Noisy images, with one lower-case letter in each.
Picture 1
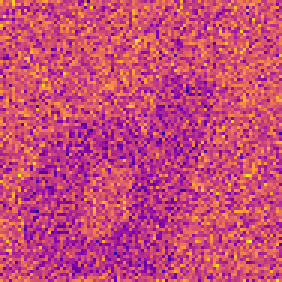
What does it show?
dark d
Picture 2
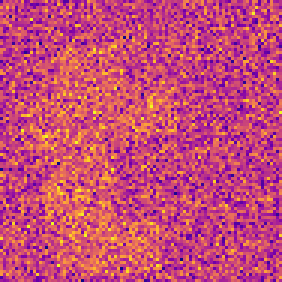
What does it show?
light t
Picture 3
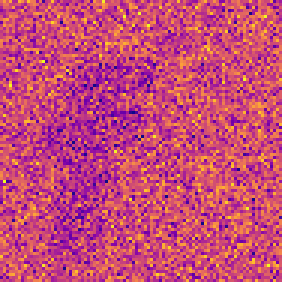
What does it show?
dark f
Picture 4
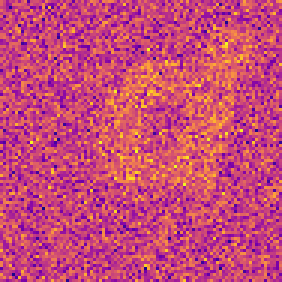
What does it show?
light d
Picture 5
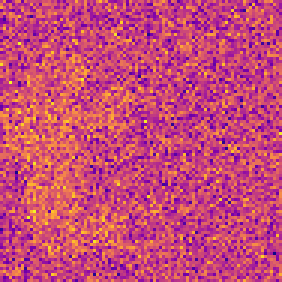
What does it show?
light t
